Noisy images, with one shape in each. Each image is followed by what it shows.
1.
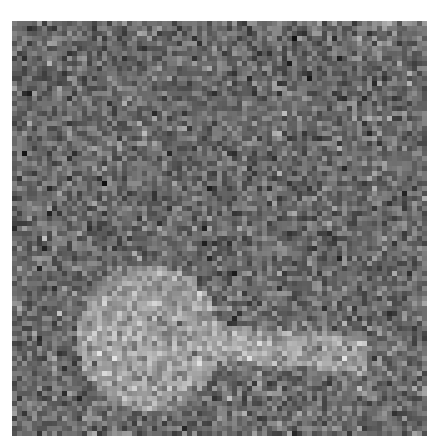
lollipop
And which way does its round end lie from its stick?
left
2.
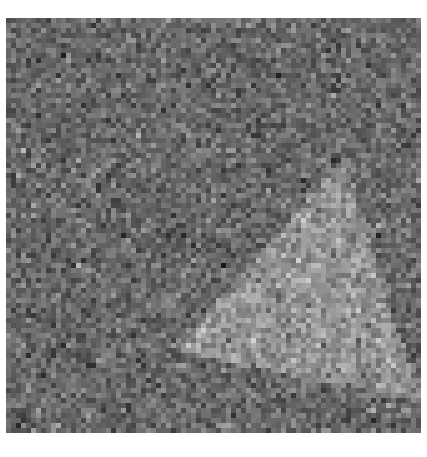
triangle
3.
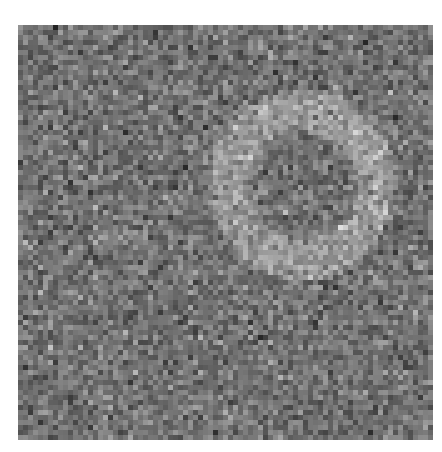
ring
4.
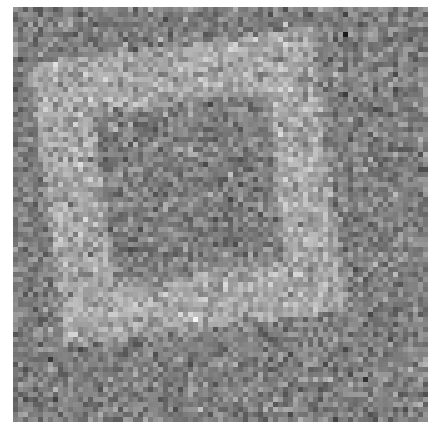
square frame
